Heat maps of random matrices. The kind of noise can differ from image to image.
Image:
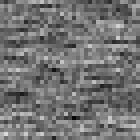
streaked along the rows
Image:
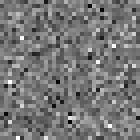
heavy tails
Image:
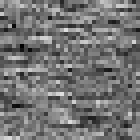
streaked along the rows
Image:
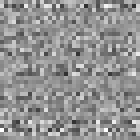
rows of uneven size
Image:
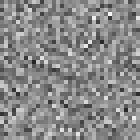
independent entries
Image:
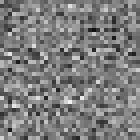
low rank plus noise
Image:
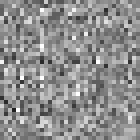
low rank plus noise
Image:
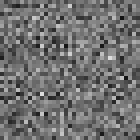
low rank plus noise
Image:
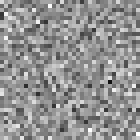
independent entries
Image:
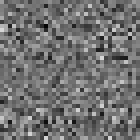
low rank plus noise
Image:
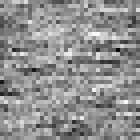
streaked along the rows
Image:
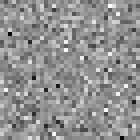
heavy tails
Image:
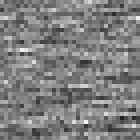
streaked along the rows
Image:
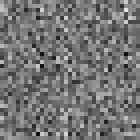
low rank plus noise
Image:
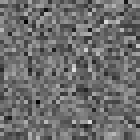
low rank plus noise
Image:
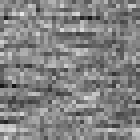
streaked along the rows
